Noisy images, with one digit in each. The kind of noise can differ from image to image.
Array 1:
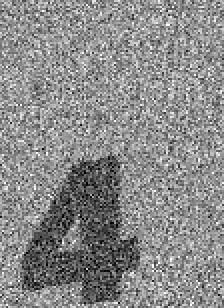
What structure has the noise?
low rank plus noise
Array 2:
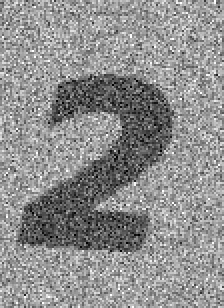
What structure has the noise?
independent entries
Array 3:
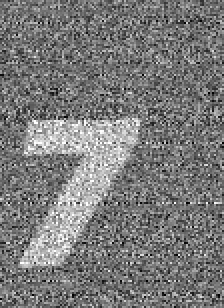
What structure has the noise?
rows of uneven size
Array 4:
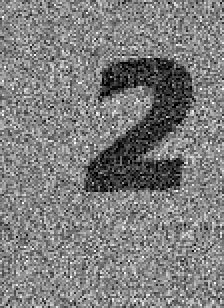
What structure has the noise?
low rank plus noise
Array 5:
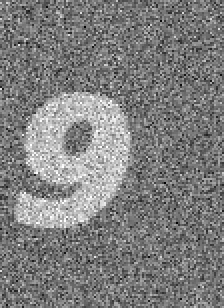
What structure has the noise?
independent entries
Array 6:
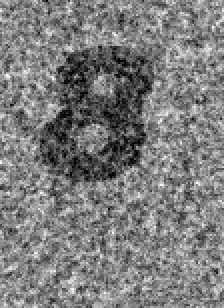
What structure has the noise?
blotchy
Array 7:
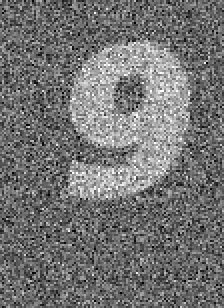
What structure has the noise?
low rank plus noise
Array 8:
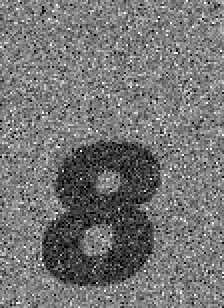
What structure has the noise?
heavy tails
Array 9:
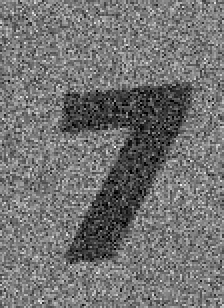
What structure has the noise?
independent entries
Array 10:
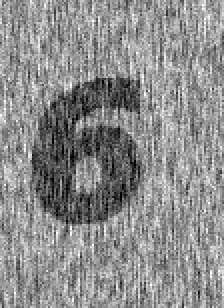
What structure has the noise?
streaked along the columns
